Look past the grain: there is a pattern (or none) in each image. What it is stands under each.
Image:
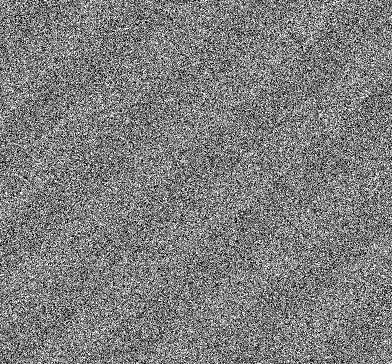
diagonal stripes
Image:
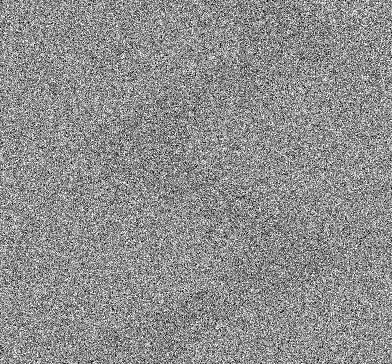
a wavy band
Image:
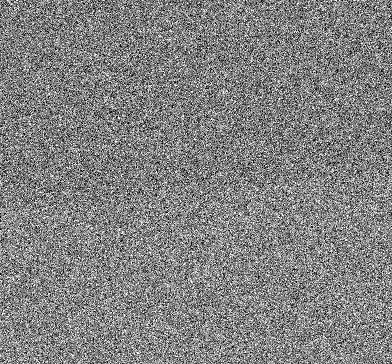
a sharp edge
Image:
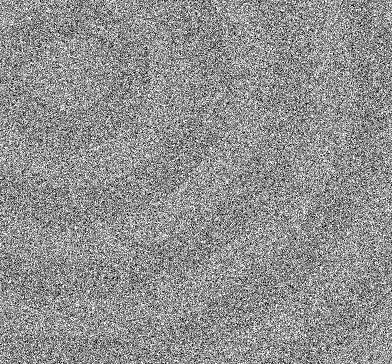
rings round one point
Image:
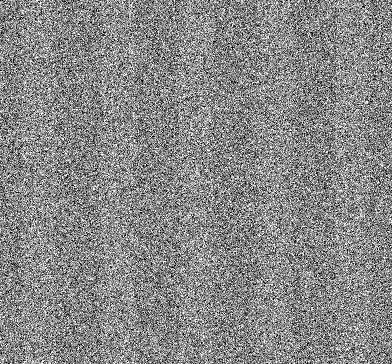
vertical stripes
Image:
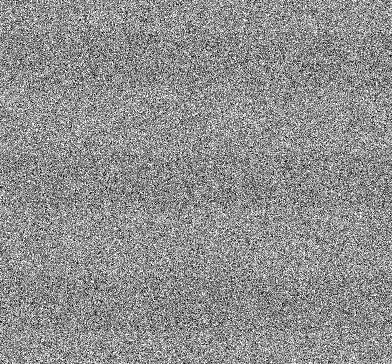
horizontal stripes
